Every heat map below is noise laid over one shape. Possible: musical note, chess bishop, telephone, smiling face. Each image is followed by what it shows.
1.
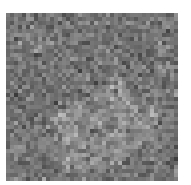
telephone
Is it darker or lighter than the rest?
lighter
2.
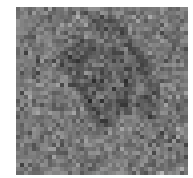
telephone
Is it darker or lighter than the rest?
darker
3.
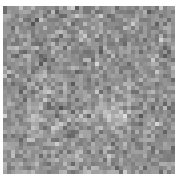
musical note
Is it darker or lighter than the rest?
lighter
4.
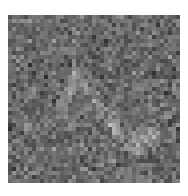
musical note
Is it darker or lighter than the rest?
lighter
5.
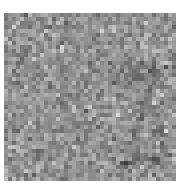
musical note
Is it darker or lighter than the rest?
darker
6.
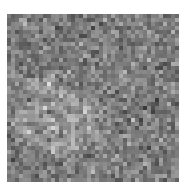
telephone
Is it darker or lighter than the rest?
lighter
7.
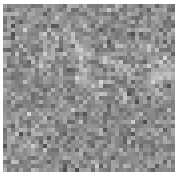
musical note
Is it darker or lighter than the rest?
lighter
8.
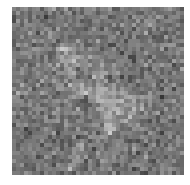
chess bishop
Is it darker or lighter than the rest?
lighter
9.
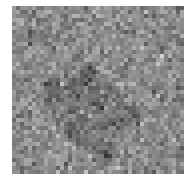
telephone
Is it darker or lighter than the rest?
darker
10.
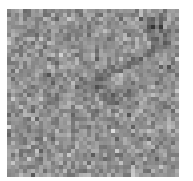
musical note
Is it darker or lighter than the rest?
darker
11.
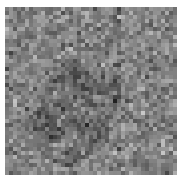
telephone
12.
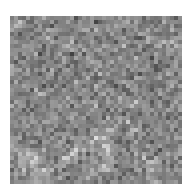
musical note
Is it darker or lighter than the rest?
lighter
